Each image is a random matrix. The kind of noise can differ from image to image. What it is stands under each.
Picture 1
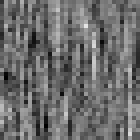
streaked along the columns
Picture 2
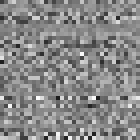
rows of uneven size
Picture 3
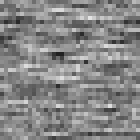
streaked along the rows
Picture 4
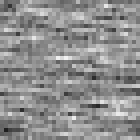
streaked along the rows
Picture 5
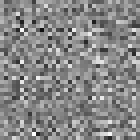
low rank plus noise
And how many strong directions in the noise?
one
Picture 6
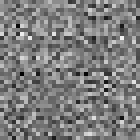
low rank plus noise
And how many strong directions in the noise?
three or four
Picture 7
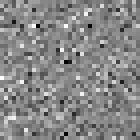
heavy tails
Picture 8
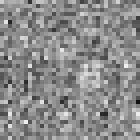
low rank plus noise
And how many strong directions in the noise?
two
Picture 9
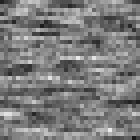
streaked along the rows
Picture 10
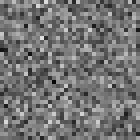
independent entries
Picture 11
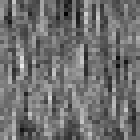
streaked along the columns
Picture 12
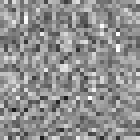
low rank plus noise
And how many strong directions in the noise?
two
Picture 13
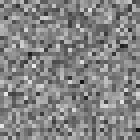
independent entries
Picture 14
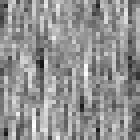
streaked along the columns
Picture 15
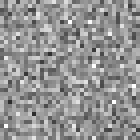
independent entries
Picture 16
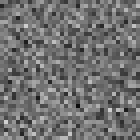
independent entries
